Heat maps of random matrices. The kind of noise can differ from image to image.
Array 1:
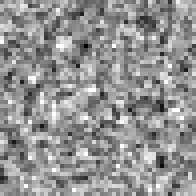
blotchy
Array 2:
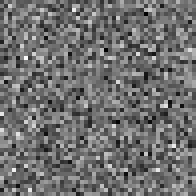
independent entries
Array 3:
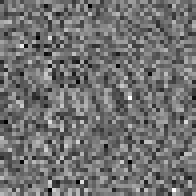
low rank plus noise
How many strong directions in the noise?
two
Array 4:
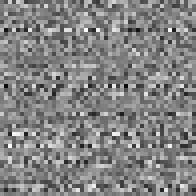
rows of uneven size
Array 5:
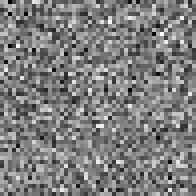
low rank plus noise
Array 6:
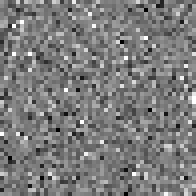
heavy tails
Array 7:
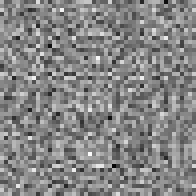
low rank plus noise
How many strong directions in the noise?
one
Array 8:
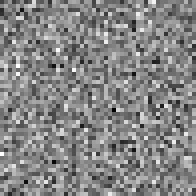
independent entries
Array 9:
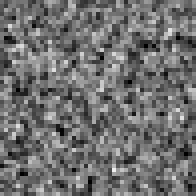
blotchy
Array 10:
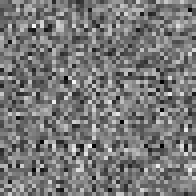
low rank plus noise
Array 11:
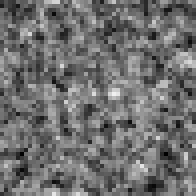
blotchy
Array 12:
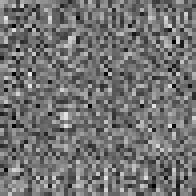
low rank plus noise
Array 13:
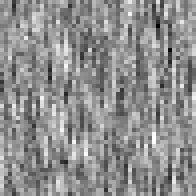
streaked along the columns
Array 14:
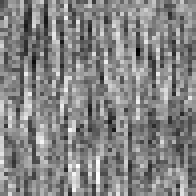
streaked along the columns
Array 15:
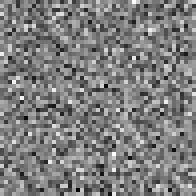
independent entries
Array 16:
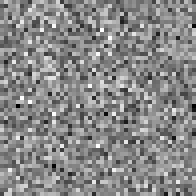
independent entries
